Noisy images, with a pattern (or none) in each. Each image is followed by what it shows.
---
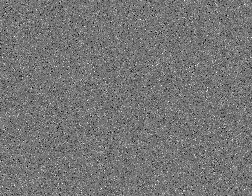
only noise
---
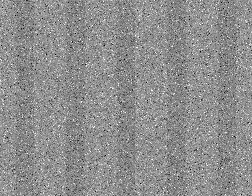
vertical stripes
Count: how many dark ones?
5
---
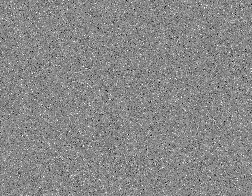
only noise
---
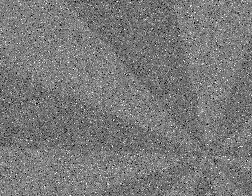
spokes from one point
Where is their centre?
bottom right
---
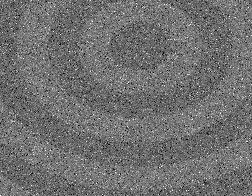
rings round one point
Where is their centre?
top middle
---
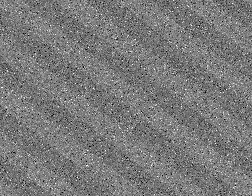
diagonal stripes
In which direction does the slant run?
top left to bottom right
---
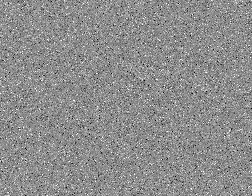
only noise
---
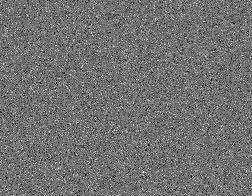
only noise
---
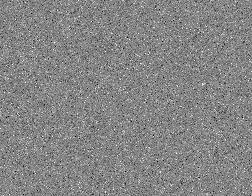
only noise
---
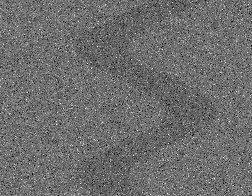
a wavy band
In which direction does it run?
top to bottom
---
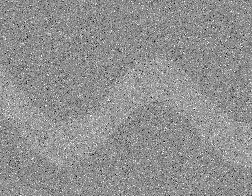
a wavy band
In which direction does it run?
left to right
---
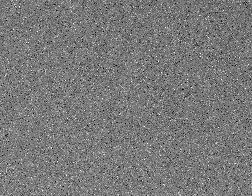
a smooth slope
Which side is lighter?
bottom left
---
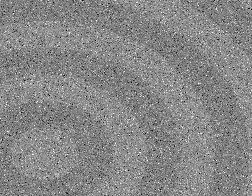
rings round one point
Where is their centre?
bottom left
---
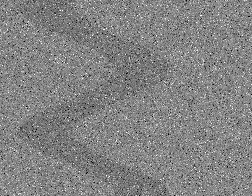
a wavy band
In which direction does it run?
top to bottom
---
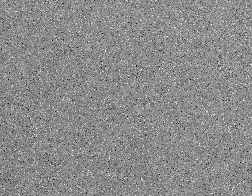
a smooth slope
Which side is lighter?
top right
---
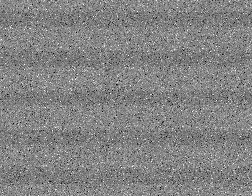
horizontal stripes
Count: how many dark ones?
5
